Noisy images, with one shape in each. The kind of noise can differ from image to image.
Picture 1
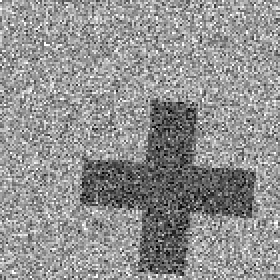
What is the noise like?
low rank plus noise
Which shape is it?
cross
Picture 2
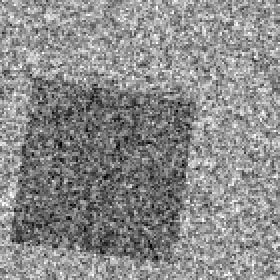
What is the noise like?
blotchy
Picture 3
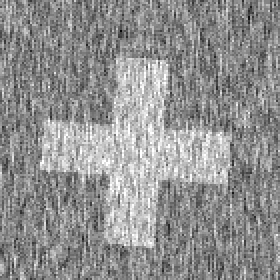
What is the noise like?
streaked along the columns
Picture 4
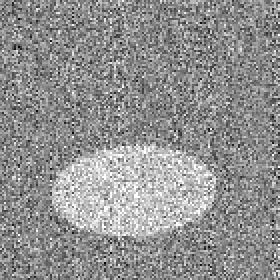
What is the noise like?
columns of uneven size
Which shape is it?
ellipse
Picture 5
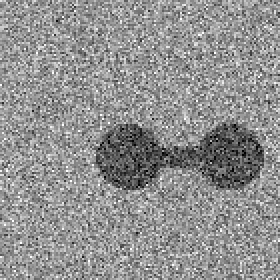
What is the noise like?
independent entries
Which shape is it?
dumbbell
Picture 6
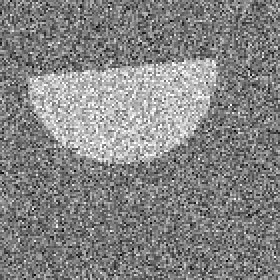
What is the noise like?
independent entries
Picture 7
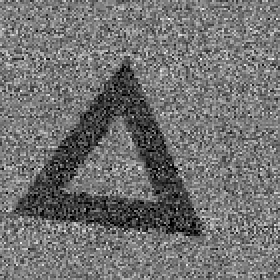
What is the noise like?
rows of uneven size
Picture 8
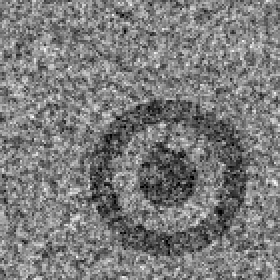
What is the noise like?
blotchy
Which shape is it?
bullseye
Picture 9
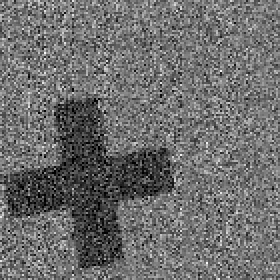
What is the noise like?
columns of uneven size
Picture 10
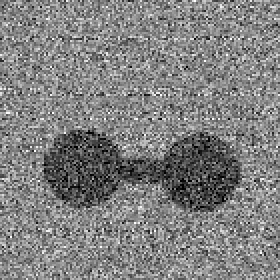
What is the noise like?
rows of uneven size
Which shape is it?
dumbbell
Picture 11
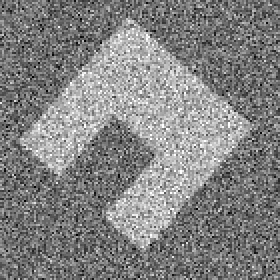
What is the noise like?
low rank plus noise
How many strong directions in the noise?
one
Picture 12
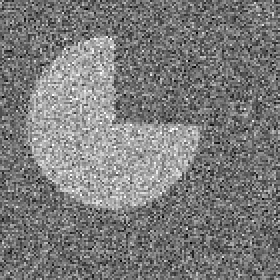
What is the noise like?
low rank plus noise
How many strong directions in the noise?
two
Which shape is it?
disc with a wedge cut out
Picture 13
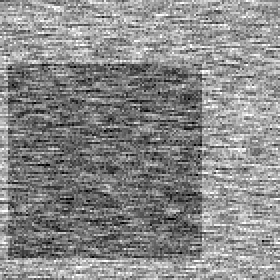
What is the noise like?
streaked along the rows
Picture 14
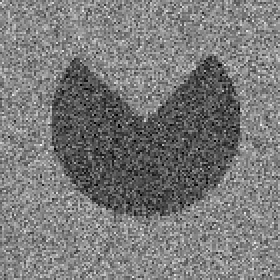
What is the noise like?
independent entries
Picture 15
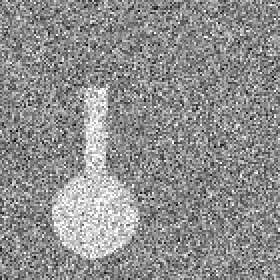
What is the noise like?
independent entries
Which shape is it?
lollipop
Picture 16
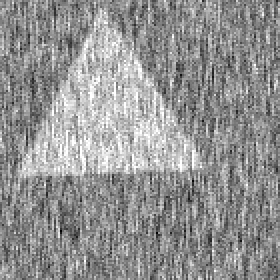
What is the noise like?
streaked along the columns
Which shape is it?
triangle
